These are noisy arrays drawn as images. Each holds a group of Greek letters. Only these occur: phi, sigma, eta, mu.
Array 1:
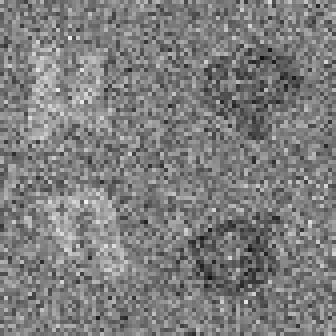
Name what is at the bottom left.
eta
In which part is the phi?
top right
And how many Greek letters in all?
4
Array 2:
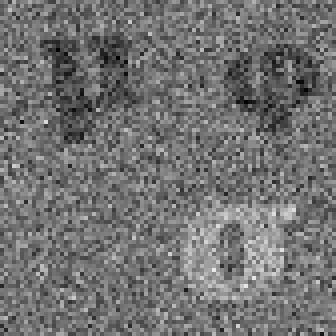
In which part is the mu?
top left
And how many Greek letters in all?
3
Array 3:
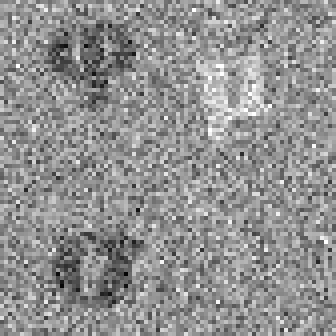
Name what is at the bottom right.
nothing
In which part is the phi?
top left
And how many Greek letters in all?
3
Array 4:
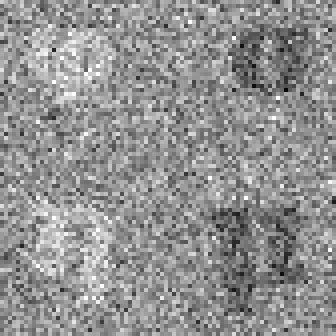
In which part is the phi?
top left
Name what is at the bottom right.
mu
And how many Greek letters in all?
4
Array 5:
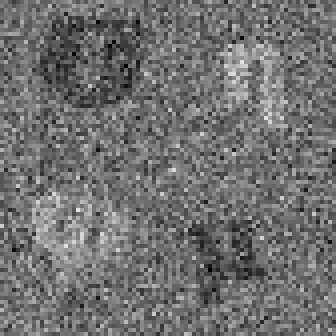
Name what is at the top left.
sigma
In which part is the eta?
top right
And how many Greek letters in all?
4
